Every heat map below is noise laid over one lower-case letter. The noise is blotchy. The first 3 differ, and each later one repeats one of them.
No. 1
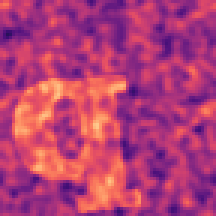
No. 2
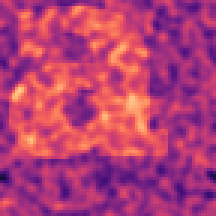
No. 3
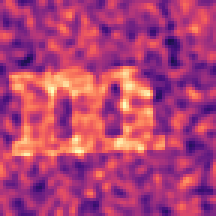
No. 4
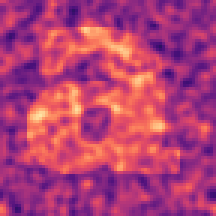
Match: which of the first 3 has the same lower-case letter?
2
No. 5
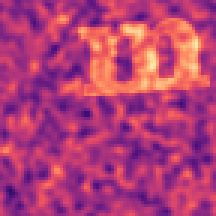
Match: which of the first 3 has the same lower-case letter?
3
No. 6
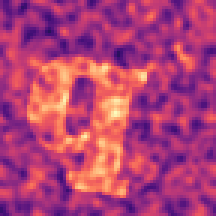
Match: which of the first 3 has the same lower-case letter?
1
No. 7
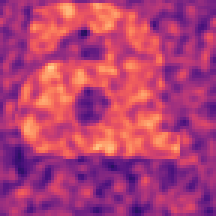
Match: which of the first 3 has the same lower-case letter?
2
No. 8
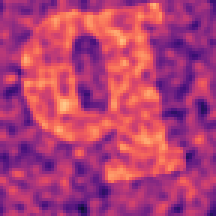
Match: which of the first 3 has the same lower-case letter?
1
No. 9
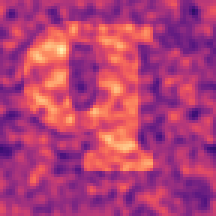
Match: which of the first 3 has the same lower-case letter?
1
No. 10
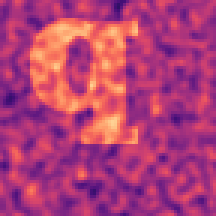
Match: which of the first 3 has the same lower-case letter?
1
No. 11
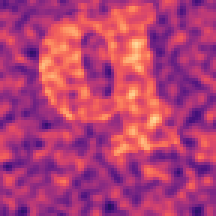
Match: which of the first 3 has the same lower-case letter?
1
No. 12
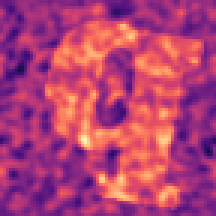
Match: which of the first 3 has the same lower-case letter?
1
